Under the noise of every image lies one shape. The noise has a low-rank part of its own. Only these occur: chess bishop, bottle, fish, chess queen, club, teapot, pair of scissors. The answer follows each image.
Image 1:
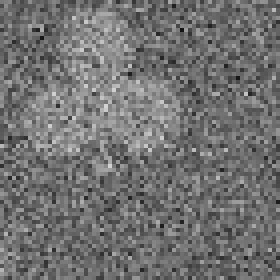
club
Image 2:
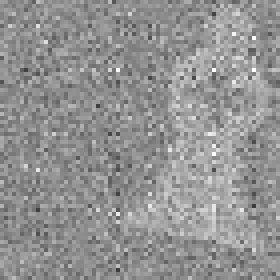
chess bishop
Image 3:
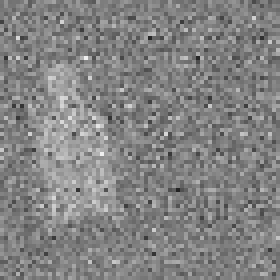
bottle
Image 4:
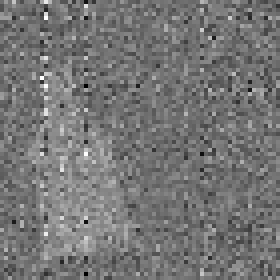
bottle
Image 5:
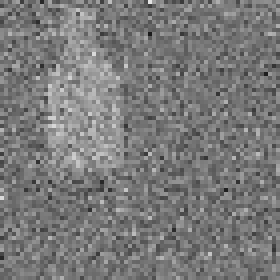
bottle
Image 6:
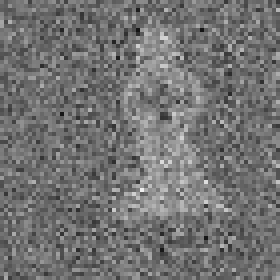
chess bishop
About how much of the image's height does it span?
two thirds
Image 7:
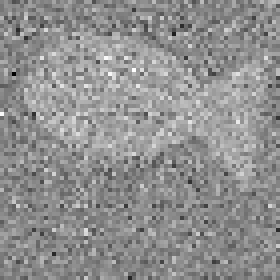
fish
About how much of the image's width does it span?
nearly all
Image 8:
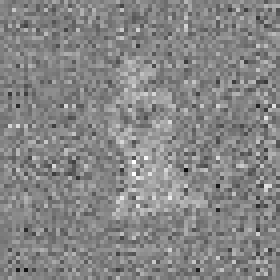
chess bishop
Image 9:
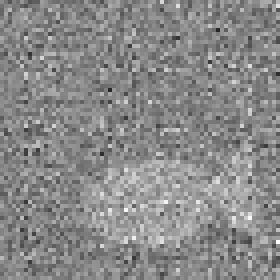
fish
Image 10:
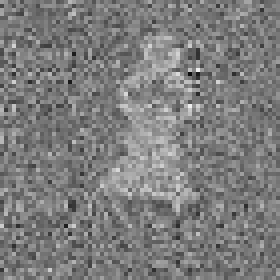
chess bishop
